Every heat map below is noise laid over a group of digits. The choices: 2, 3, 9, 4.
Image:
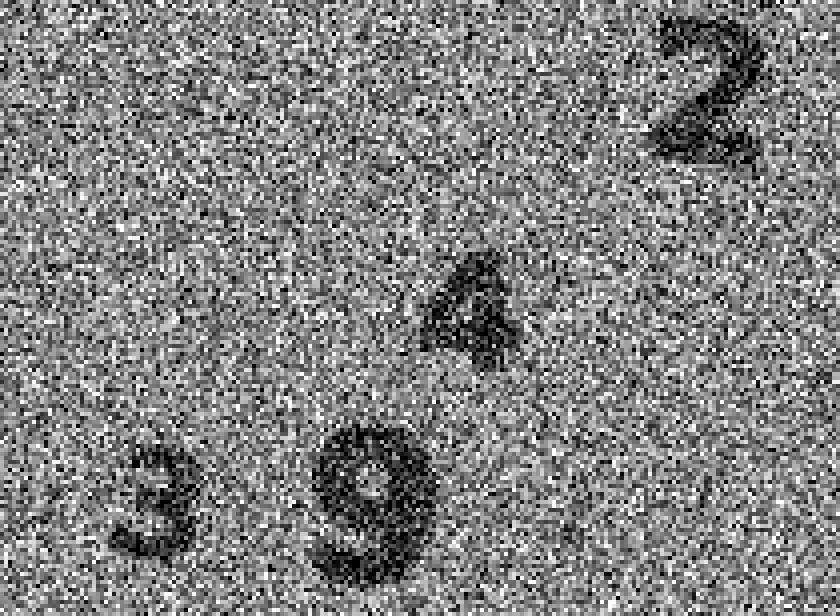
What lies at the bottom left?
3
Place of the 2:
top right
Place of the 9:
bottom middle
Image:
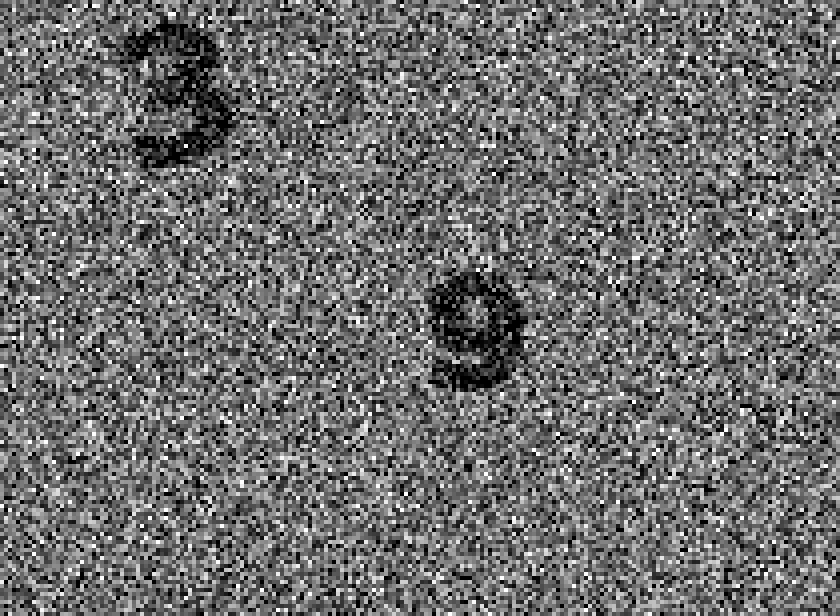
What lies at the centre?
9
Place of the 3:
top left
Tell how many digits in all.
2
